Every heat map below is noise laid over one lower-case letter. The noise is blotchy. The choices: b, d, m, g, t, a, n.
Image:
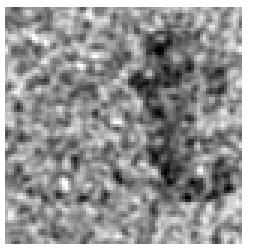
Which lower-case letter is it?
t
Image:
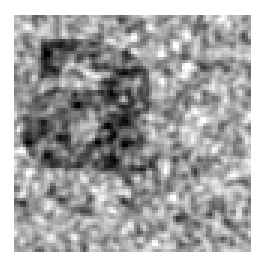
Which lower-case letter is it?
a
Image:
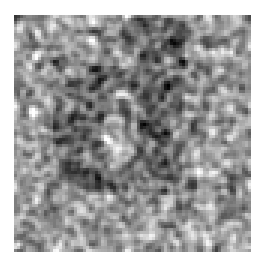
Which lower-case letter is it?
d
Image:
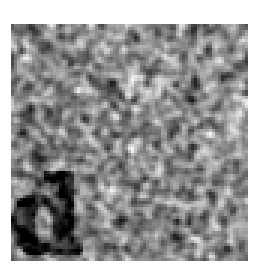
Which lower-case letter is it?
d
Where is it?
bottom left
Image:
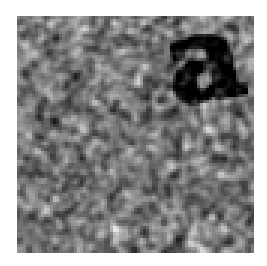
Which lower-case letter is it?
a
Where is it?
top right
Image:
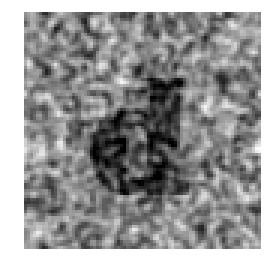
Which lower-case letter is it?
d
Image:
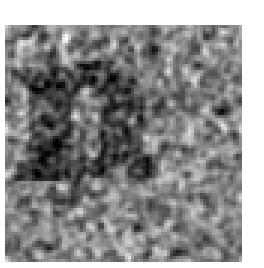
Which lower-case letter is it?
n
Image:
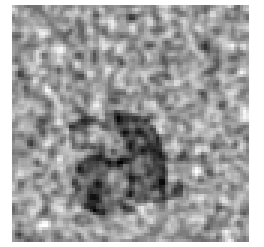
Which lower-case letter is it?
a
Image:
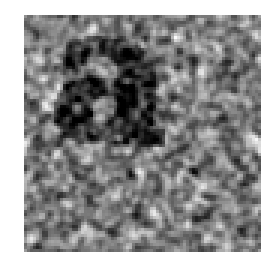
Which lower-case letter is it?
a
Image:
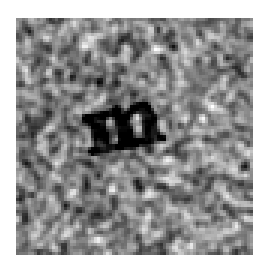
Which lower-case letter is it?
m
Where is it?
centre
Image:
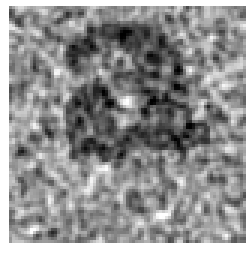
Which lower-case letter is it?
a
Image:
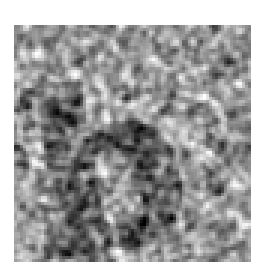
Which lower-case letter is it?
b
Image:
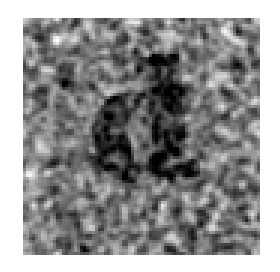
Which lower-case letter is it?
d
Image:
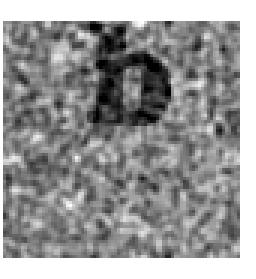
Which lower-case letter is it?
b
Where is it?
top middle
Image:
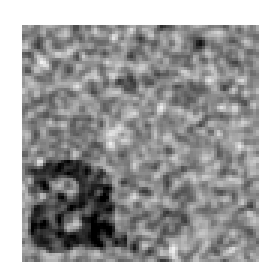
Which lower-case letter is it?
a
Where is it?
bottom left
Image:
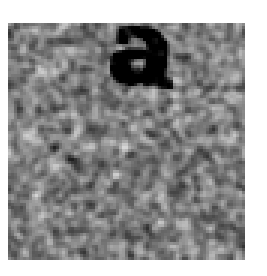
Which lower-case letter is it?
a
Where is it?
top middle
